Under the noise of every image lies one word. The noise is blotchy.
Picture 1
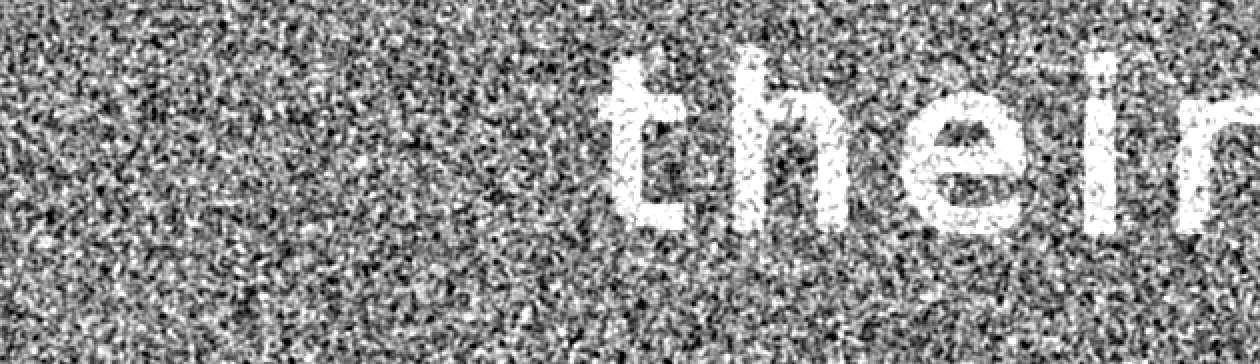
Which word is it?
their
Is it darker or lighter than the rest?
lighter
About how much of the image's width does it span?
half
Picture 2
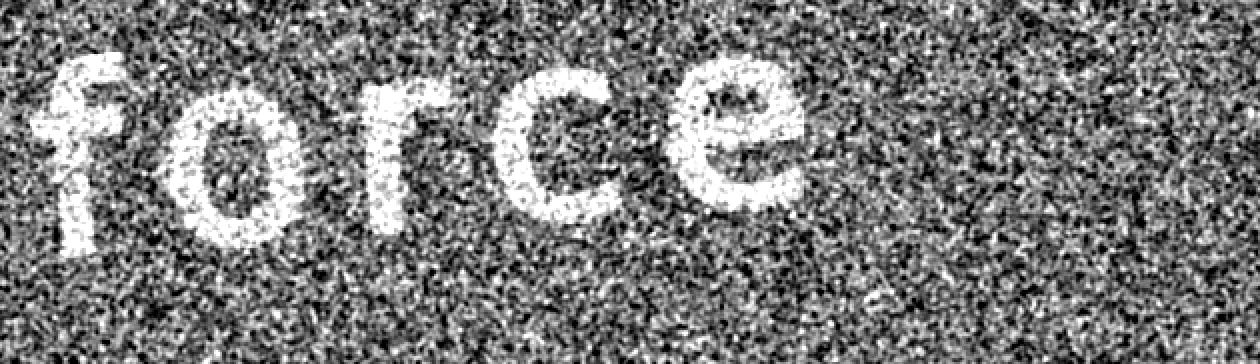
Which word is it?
force
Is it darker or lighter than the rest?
lighter
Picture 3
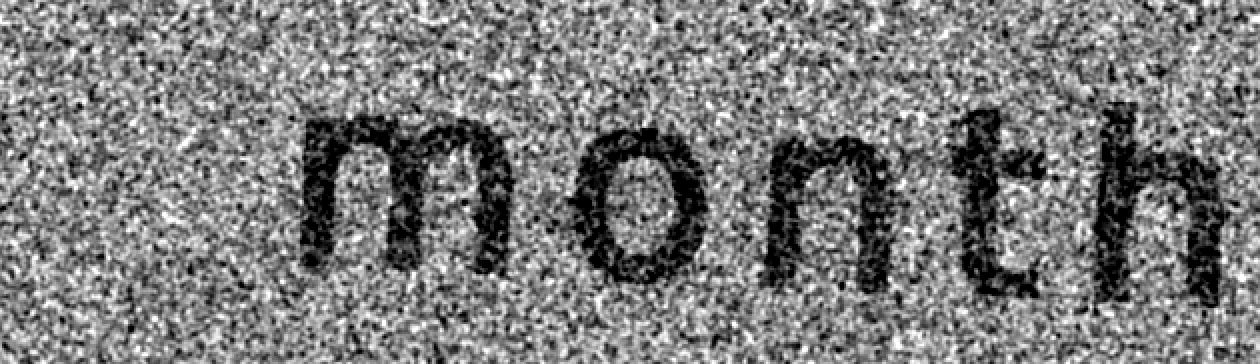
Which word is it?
month
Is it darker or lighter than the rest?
darker
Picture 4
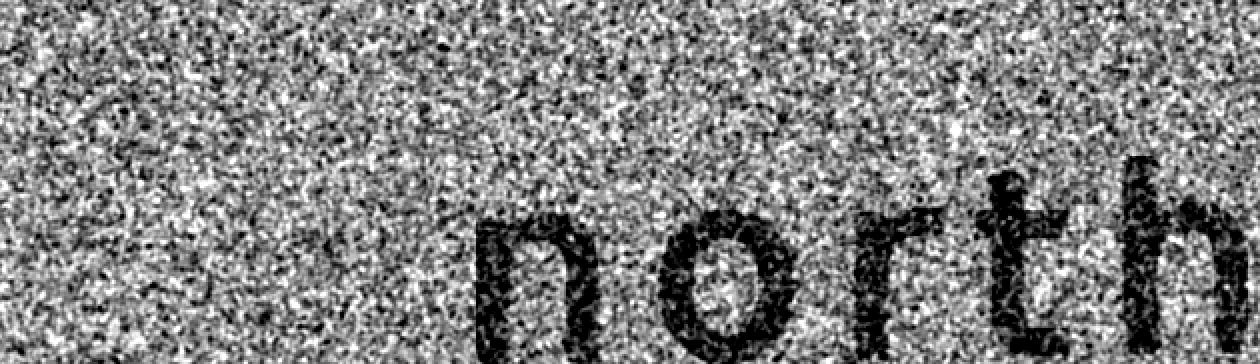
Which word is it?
north
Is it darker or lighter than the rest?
darker
